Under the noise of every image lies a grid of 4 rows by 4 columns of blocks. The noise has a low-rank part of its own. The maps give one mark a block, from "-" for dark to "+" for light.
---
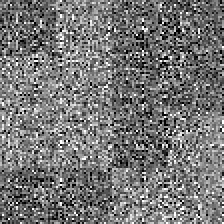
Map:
- + - -
+ + - -
+ + - +
- - + +
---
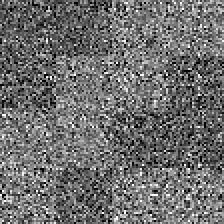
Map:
- - + +
- + + -
+ + - -
+ - + +
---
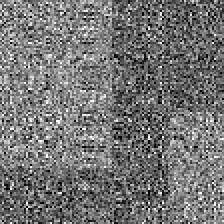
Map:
+ + - -
+ + - -
+ + - +
- - - +
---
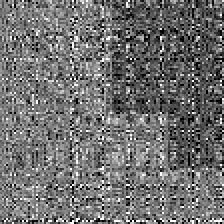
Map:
+ + - -
+ + - -
+ + + -
+ + + +
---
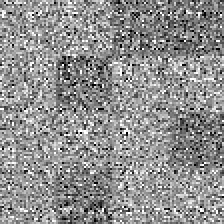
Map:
+ + - -
+ - + +
+ + + -
+ - + +
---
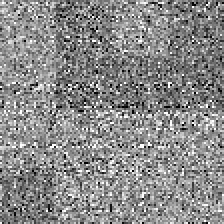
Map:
+ - + -
+ - - -
+ + + +
- + + +
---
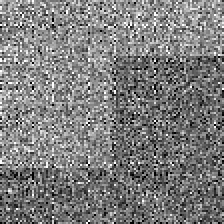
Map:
+ + + +
+ + - -
+ + - -
- - - -
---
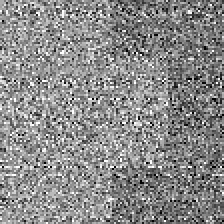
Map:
+ + - -
+ + + -
+ + + -
+ + - -
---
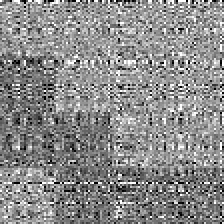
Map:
+ + + +
- + + +
- - + +
+ - - -
